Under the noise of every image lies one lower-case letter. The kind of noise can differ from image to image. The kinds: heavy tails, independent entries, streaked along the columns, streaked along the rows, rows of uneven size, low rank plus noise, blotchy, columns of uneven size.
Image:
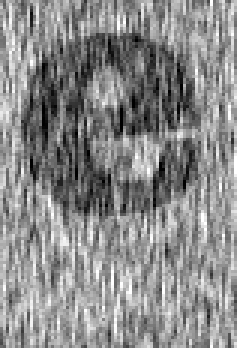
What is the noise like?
streaked along the columns
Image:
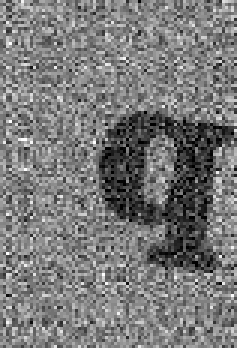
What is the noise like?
low rank plus noise
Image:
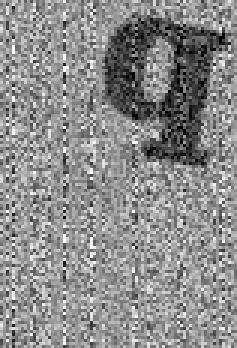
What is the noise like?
columns of uneven size
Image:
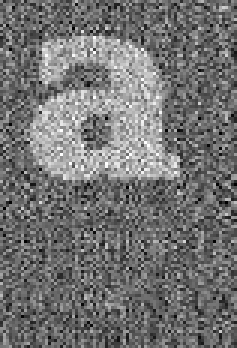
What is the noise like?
low rank plus noise
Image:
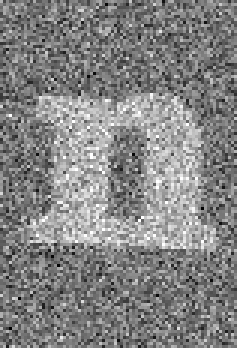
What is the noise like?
independent entries
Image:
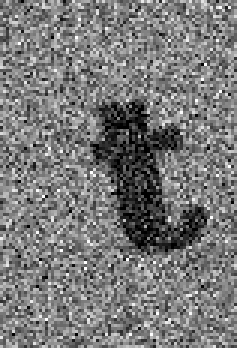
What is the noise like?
independent entries
